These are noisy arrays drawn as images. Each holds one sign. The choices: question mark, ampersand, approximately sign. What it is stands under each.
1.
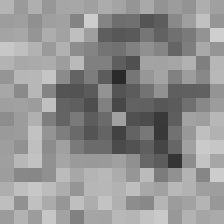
ampersand
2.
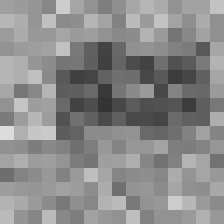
approximately sign
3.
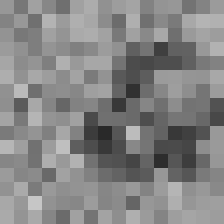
ampersand
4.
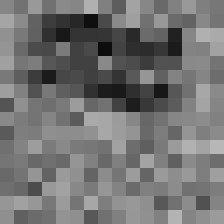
approximately sign
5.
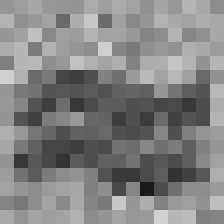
approximately sign
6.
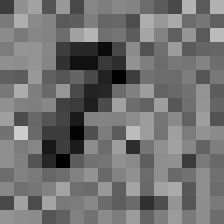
question mark
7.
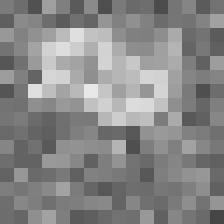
approximately sign
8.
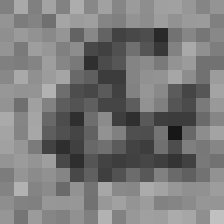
ampersand
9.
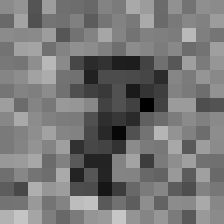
question mark
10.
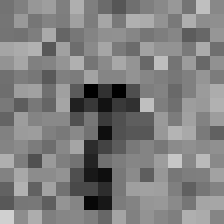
question mark
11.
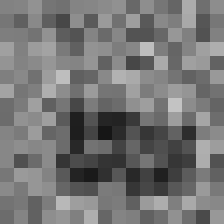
approximately sign
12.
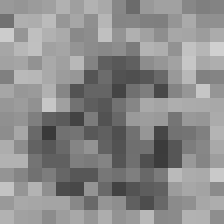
ampersand
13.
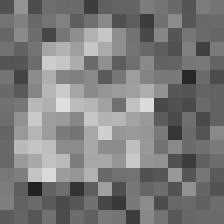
ampersand
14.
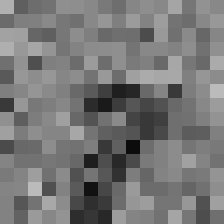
question mark
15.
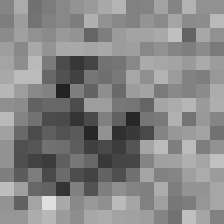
ampersand
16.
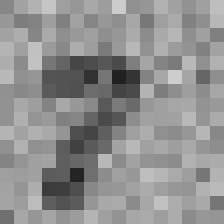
question mark
